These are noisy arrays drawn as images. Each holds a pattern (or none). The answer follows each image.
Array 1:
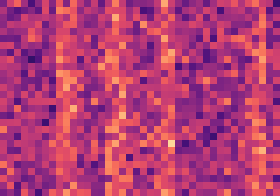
bands of columns
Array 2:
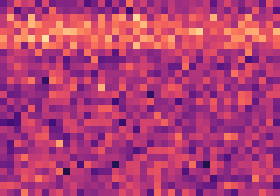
one band of rows
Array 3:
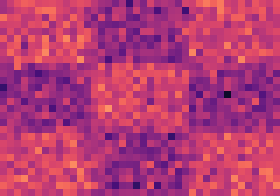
a checkerboard
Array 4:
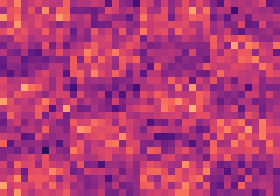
a checkerboard
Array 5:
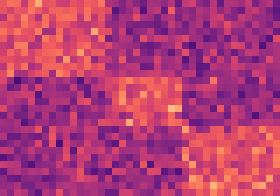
blocks along the diagonal
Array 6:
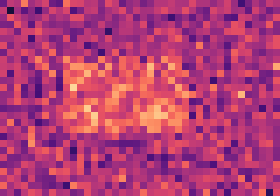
one block
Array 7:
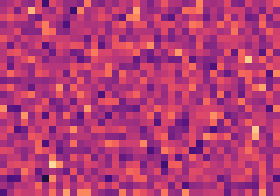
only noise
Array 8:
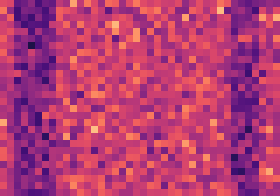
bands of columns
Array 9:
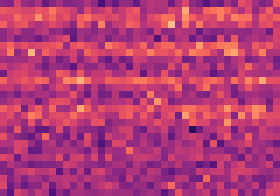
bands of rows
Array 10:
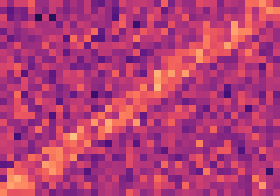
a diagonal band
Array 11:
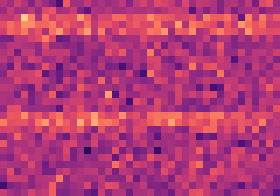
bands of rows
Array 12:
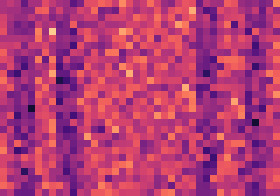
bands of columns
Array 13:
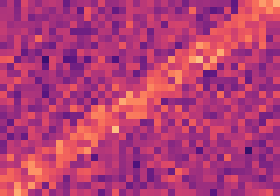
a diagonal band
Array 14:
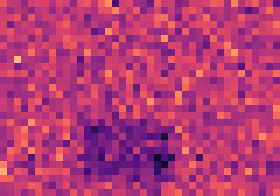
one block
